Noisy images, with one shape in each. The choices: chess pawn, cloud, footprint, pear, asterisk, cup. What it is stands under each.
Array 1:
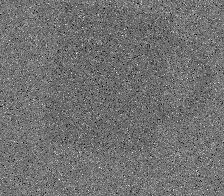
cup
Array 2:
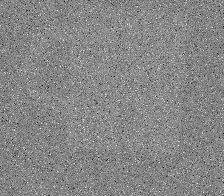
cup
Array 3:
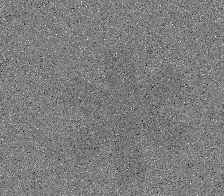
asterisk
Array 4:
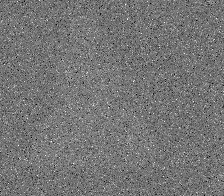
chess pawn
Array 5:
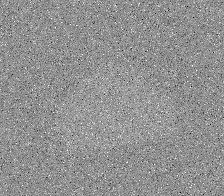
cloud
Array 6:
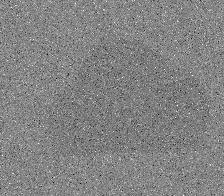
cloud
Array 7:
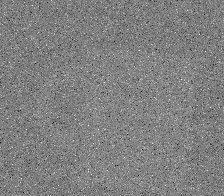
cup
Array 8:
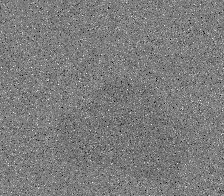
cloud
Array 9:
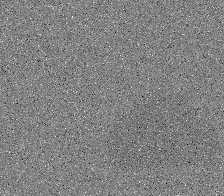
cloud
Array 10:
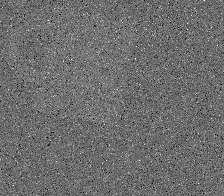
cup
